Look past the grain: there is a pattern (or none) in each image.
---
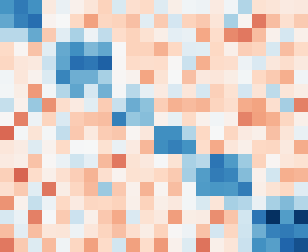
blocks along the diagonal
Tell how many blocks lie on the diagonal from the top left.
6
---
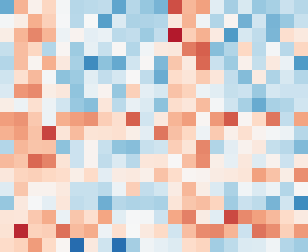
bands of rows crossing bands of columns
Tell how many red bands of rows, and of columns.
3 and 2
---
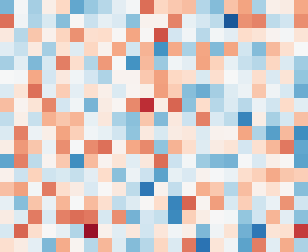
only noise
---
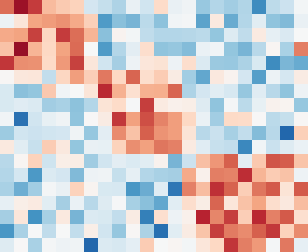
blocks along the diagonal
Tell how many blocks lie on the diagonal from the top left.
3
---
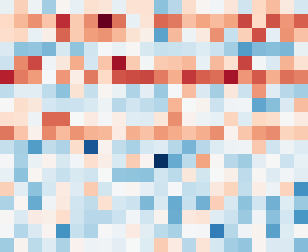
bands of rows
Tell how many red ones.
3
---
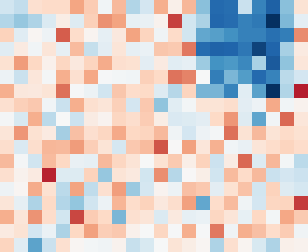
one block
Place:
top right
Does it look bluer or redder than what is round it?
bluer
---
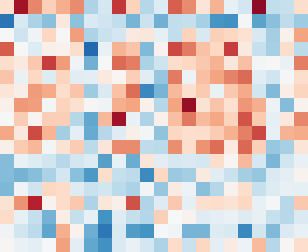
bands of rows crossing bands of columns
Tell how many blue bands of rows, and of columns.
3 and 3
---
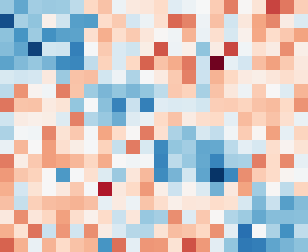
blocks along the diagonal
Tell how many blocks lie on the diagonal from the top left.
4
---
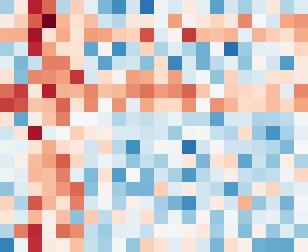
bands of rows crossing bands of columns
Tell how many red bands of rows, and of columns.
2 and 1
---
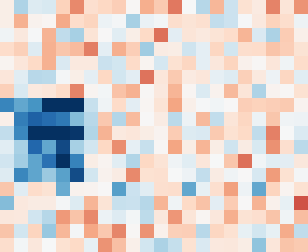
one block
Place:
middle left
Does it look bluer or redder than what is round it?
bluer
